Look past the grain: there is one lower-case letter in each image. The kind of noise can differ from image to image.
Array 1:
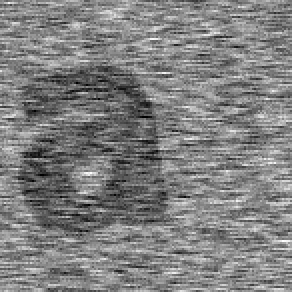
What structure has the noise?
streaked along the rows
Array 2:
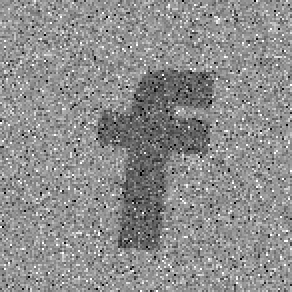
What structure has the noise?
heavy tails
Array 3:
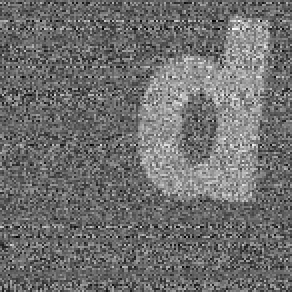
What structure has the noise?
rows of uneven size
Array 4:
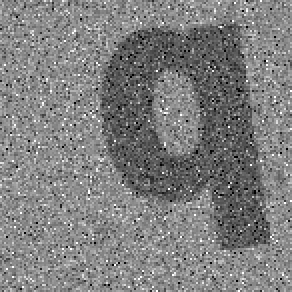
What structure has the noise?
heavy tails
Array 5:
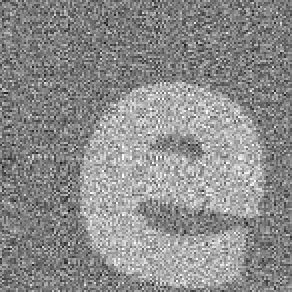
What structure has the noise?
low rank plus noise
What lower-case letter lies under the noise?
e
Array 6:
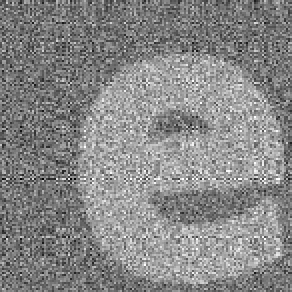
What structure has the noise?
low rank plus noise
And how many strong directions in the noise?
one
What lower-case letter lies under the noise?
e
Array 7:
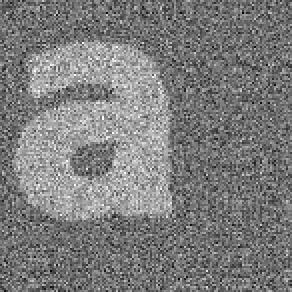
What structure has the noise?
low rank plus noise
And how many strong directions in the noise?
five to eight
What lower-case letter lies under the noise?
a
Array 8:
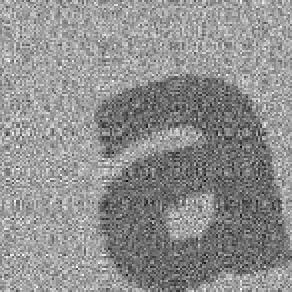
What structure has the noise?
low rank plus noise
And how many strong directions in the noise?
one
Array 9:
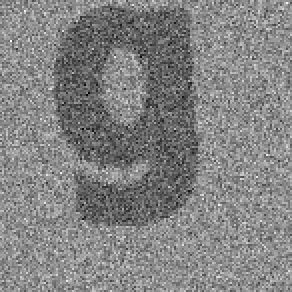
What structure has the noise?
independent entries
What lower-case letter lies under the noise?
g
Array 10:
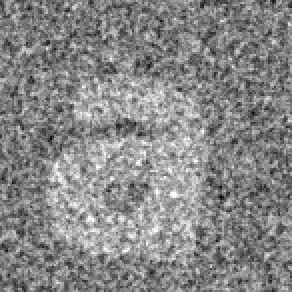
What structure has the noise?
blotchy
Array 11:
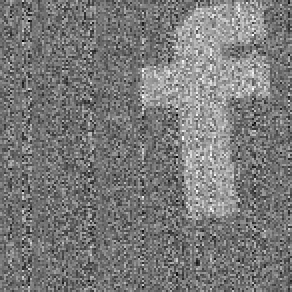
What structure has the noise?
columns of uneven size
